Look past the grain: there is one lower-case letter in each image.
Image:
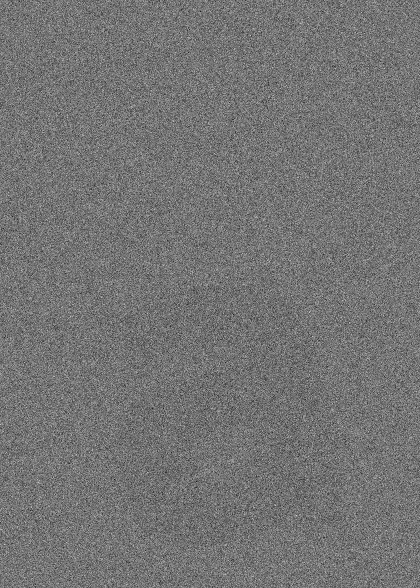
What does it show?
dark a
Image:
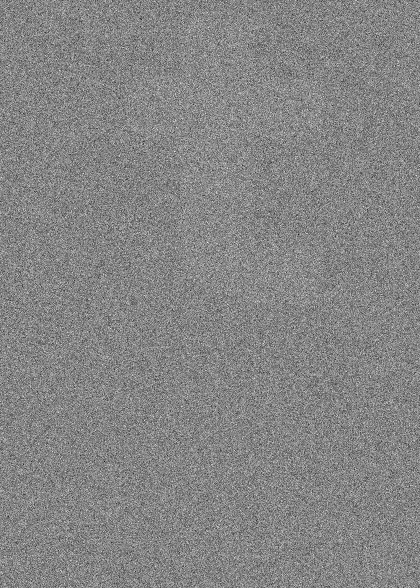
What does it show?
light t
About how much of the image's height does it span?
half
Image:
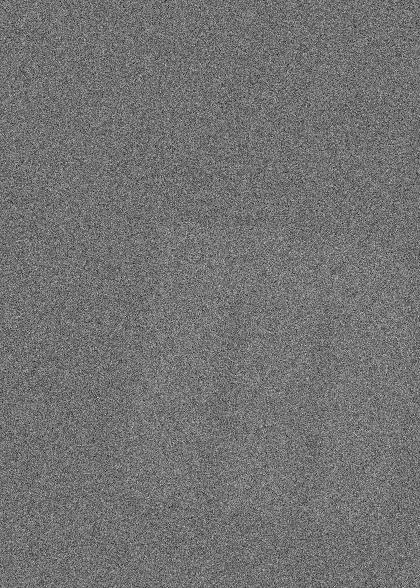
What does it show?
light m
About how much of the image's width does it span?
two thirds
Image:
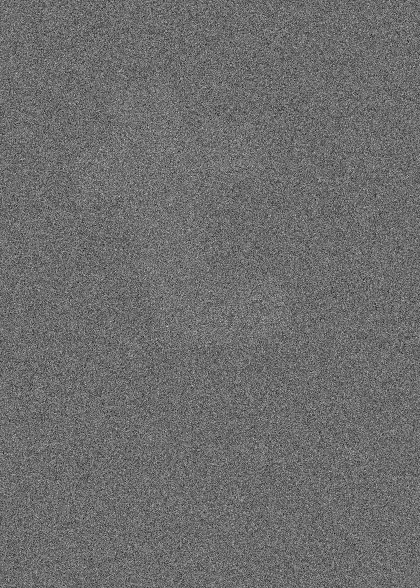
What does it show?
light t
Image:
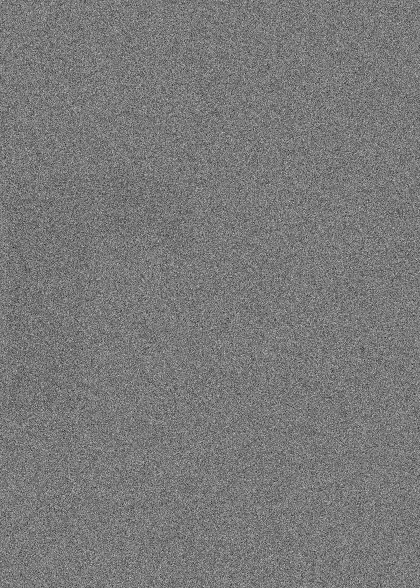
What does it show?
dark r, middle left
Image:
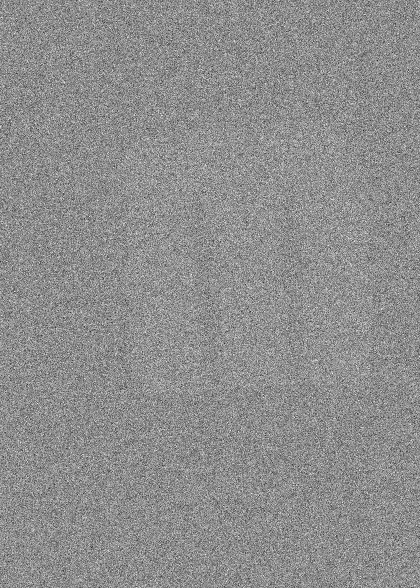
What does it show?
light m
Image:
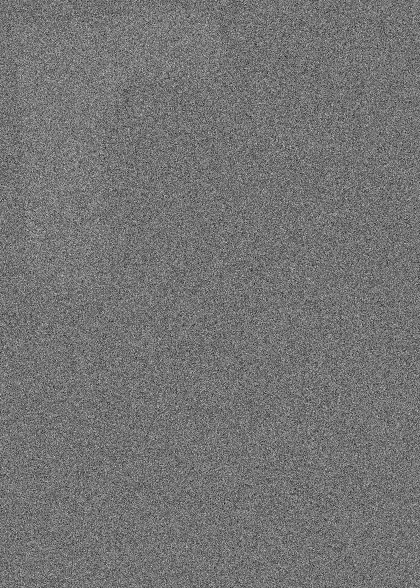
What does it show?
light r
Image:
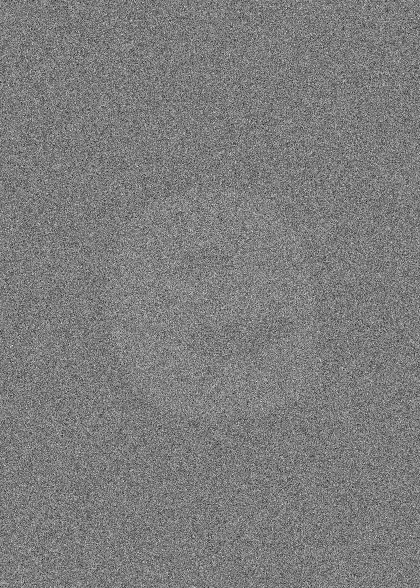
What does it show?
light e
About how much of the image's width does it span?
half
